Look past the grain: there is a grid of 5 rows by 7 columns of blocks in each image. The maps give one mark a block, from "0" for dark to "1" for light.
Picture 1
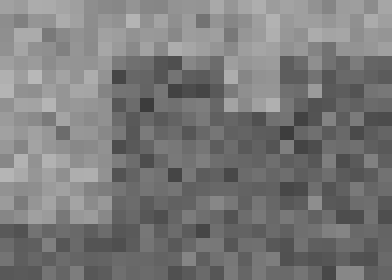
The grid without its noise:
1 1 1 1 1 1 1
1 1 0 0 1 0 0
1 1 0 0 0 0 0
1 1 0 0 0 0 0
0 0 0 0 0 0 0
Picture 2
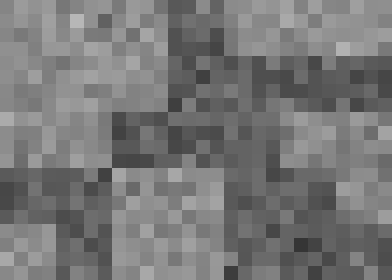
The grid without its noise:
1 1 1 0 1 1 1
1 1 1 0 0 0 0
1 1 0 0 0 1 1
0 0 1 1 0 0 1
1 0 1 1 0 0 0
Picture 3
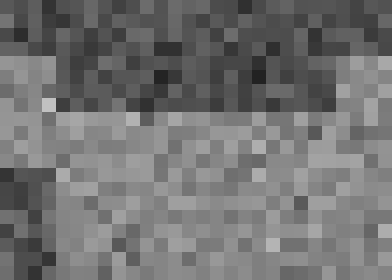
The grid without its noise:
0 0 0 0 0 0 0
1 0 0 0 0 0 1
1 1 1 1 1 1 1
0 1 1 1 1 1 1
0 1 1 1 1 1 1
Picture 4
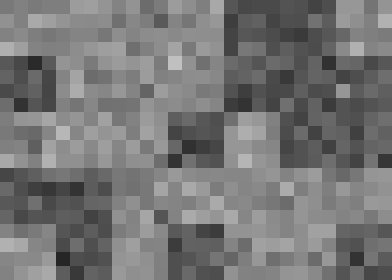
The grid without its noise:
1 1 1 1 0 0 1
0 1 1 1 0 0 0
1 1 1 0 1 0 0
0 0 1 1 1 1 1
1 0 1 0 1 1 0
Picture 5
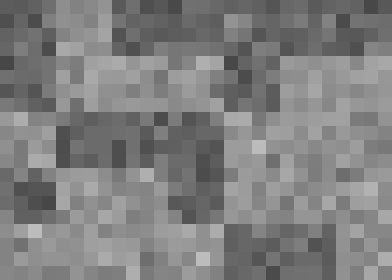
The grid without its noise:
0 1 0 0 0 0 0
0 1 1 1 0 1 1
1 0 0 0 1 1 1
0 1 1 0 1 1 1
1 1 1 1 0 0 1
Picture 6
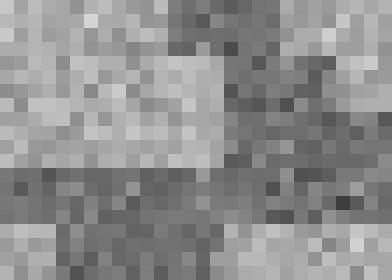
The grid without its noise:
1 1 1 0 0 1 1
1 1 1 1 0 0 1
1 1 1 1 0 0 0
0 0 0 0 0 0 0
1 0 0 0 1 1 1
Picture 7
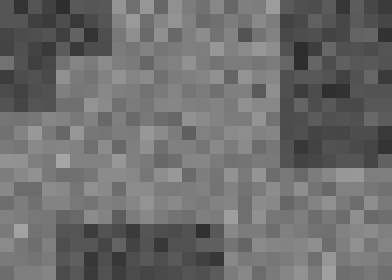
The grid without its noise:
0 0 1 1 1 0 0
0 1 1 1 1 0 0
1 1 1 1 1 0 0
1 1 1 1 1 1 1
1 0 0 0 1 1 1
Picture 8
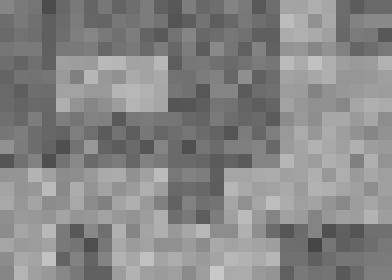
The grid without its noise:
0 0 0 0 0 1 0
0 1 1 0 0 1 1
0 0 0 0 0 1 1
1 1 1 0 1 1 1
1 0 1 1 1 0 0
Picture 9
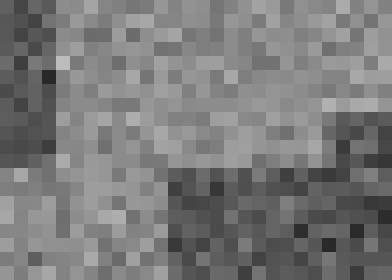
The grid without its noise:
0 1 1 1 1 1 1
0 1 1 1 1 1 1
0 1 1 1 1 1 0
1 1 1 0 0 0 0
1 1 1 0 0 0 0
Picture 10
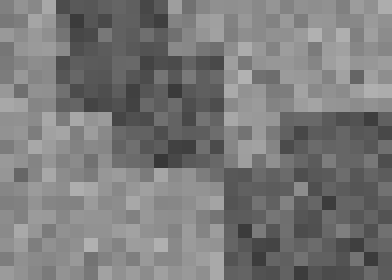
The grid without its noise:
1 0 0 1 1 1 1
1 0 0 0 1 1 1
1 1 0 0 1 0 0
1 1 1 1 0 0 0
1 1 1 1 0 0 0
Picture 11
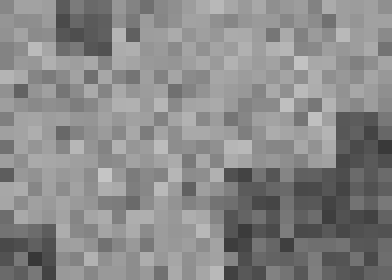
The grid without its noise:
1 0 1 1 1 1 1
1 1 1 1 1 1 1
1 1 1 1 1 1 0
1 1 1 1 0 0 0
0 1 1 1 0 0 0
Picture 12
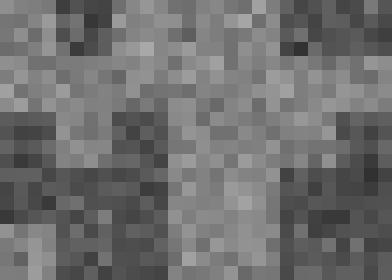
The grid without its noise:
1 0 1 1 1 0 0
1 1 1 1 1 1 1
0 1 0 1 1 1 0
0 0 0 1 1 0 0
1 0 0 1 1 0 0
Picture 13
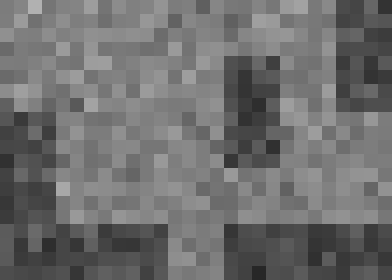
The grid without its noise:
1 1 1 1 1 1 0
1 1 1 1 0 1 0
0 1 1 1 0 1 1
0 1 1 1 1 1 1
0 0 0 1 0 0 0
